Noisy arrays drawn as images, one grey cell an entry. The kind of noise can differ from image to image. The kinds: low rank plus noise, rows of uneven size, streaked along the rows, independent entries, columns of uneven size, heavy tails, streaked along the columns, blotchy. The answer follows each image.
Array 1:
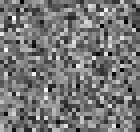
independent entries
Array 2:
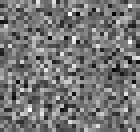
independent entries
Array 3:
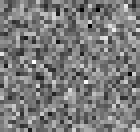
independent entries
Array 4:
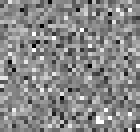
heavy tails
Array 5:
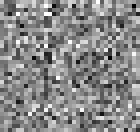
low rank plus noise
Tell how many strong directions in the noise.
one
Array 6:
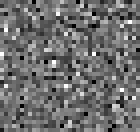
heavy tails
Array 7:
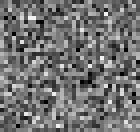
independent entries
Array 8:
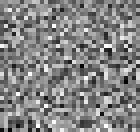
low rank plus noise
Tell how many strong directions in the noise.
three or four
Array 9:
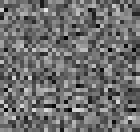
low rank plus noise
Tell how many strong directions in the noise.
one
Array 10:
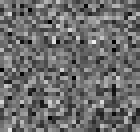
low rank plus noise
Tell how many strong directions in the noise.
five to eight
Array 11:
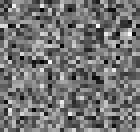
low rank plus noise
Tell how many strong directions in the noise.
three or four
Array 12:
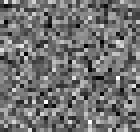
independent entries
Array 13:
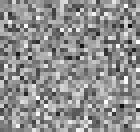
independent entries
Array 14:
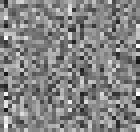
columns of uneven size
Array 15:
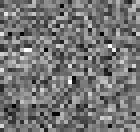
low rank plus noise
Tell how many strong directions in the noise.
three or four
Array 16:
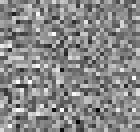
low rank plus noise
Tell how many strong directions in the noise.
one
